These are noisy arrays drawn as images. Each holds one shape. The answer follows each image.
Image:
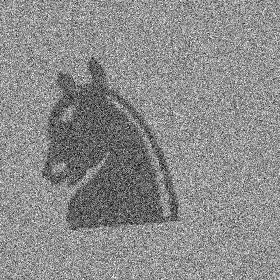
chess knight
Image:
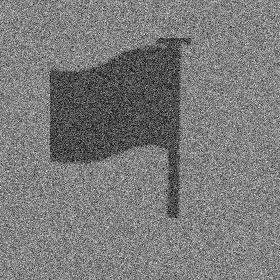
flag
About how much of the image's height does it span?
two thirds
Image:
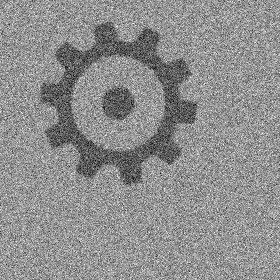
gear
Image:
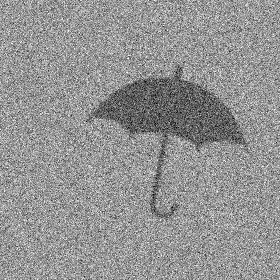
umbrella
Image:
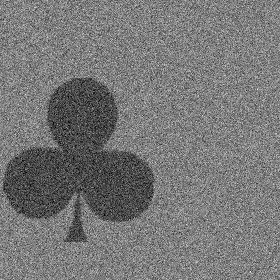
club
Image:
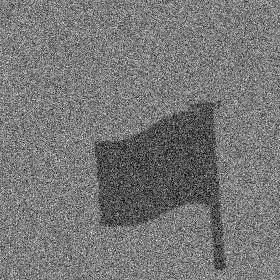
flag
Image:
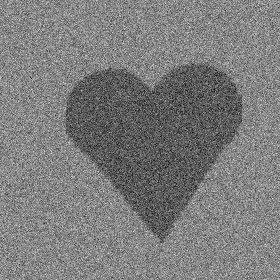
heart
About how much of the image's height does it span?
two thirds
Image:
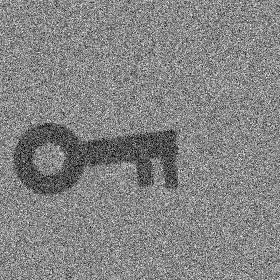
key
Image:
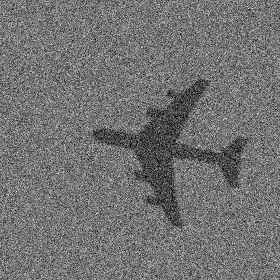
airplane
